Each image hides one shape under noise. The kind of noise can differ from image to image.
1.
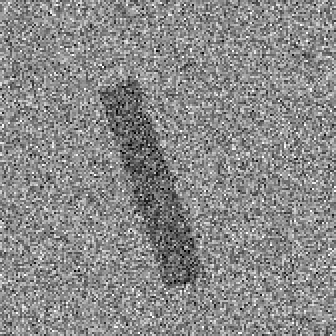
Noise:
independent entries
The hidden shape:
bar
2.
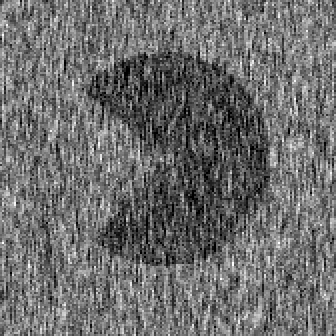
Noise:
streaked along the columns
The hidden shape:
disc with a wedge cut out
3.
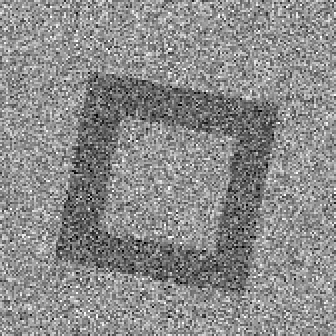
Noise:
low rank plus noise
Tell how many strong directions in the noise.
one
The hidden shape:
square frame
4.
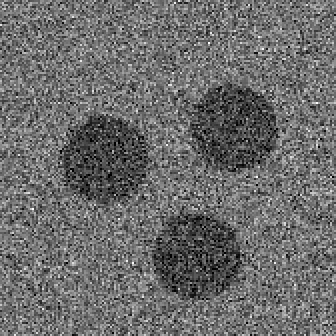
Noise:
low rank plus noise
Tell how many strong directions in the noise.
three or four
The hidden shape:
three dots
